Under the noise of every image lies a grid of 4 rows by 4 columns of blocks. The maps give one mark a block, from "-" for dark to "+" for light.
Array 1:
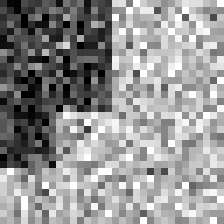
- - + +
- - + +
- + + +
+ + + +
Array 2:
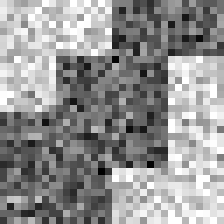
+ + - -
+ - - +
- - - +
- - + +
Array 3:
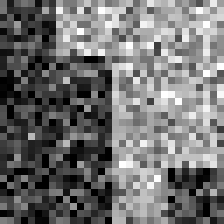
- + + +
- - + +
- - + +
- - + -
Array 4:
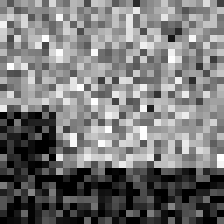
+ + + +
+ + + +
- + + +
- - - -
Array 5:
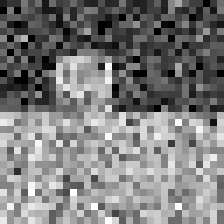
- - - -
- + - -
+ + + +
+ + + +
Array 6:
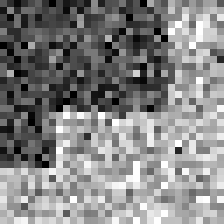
- - - +
- - - +
- + + +
+ + + +
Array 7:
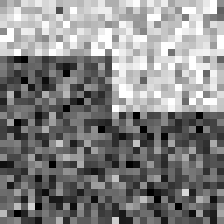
+ + + +
- - + +
- - - -
- - - -
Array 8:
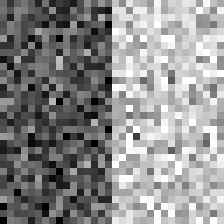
- - + +
- - + +
- - + +
- - + +
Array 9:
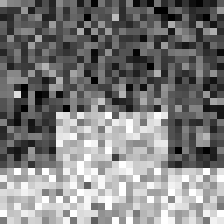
- - - -
- - - -
- + + -
+ + + +
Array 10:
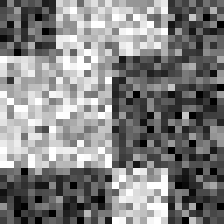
- + + -
+ + - -
+ + - -
- - + -
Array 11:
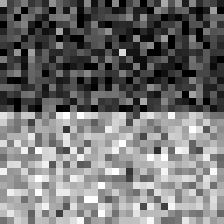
- - - -
- - - -
+ + + +
+ + + +
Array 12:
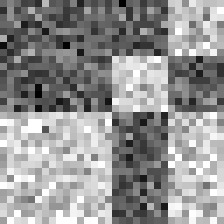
- - - +
- - + -
+ + - +
+ + - +
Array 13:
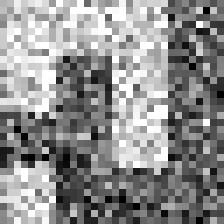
+ + + -
+ - + -
- - + -
+ - - -
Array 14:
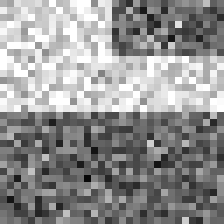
+ + - -
+ + + +
- - - -
- - - -
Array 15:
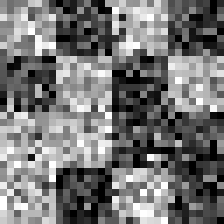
+ - + -
- + - +
+ + - -
+ - + -
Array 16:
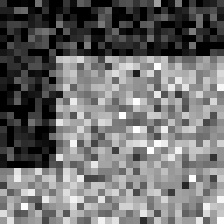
- - - -
- + + +
- + + +
+ + + +
